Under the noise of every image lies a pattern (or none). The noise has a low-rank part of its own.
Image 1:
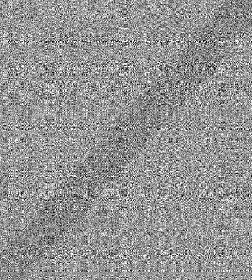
a diagonal band
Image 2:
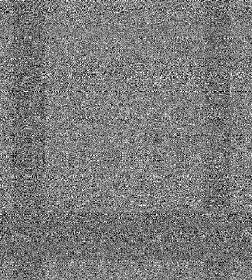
bands of rows crossing bands of columns
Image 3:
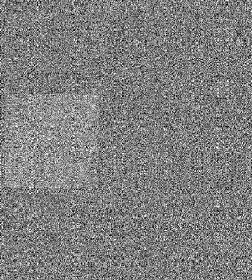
one block
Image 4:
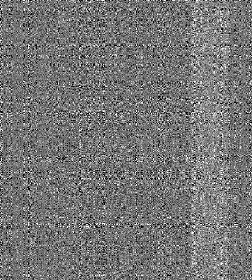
one band of columns
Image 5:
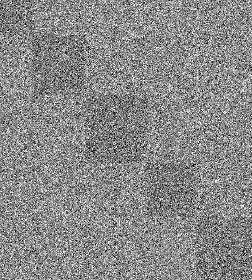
blocks along the diagonal
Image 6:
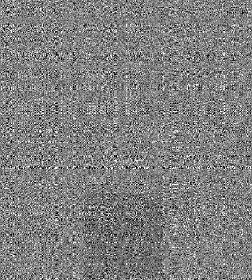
one block
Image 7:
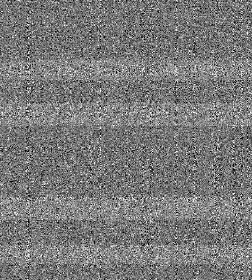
bands of rows
